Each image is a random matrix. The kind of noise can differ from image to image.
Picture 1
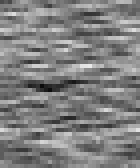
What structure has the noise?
streaked along the rows
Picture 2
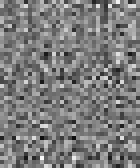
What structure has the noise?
low rank plus noise
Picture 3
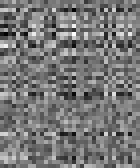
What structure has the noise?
low rank plus noise
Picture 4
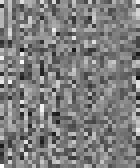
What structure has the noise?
columns of uneven size
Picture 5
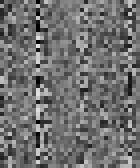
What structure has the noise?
columns of uneven size
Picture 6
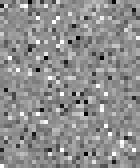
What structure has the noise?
heavy tails
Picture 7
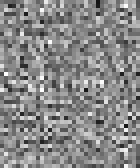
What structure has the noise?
low rank plus noise
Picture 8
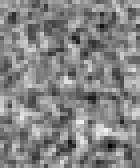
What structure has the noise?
blotchy
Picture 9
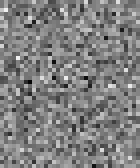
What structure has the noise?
independent entries
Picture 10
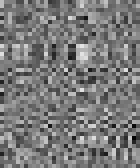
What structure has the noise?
low rank plus noise
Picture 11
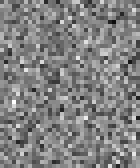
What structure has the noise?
independent entries
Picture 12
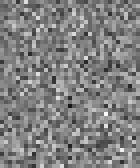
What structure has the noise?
independent entries
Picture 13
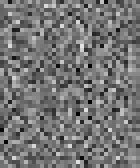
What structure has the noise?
low rank plus noise
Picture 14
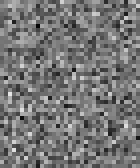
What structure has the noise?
independent entries
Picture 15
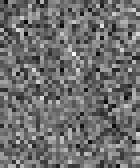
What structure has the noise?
independent entries
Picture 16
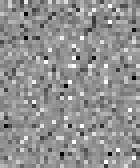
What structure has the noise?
heavy tails
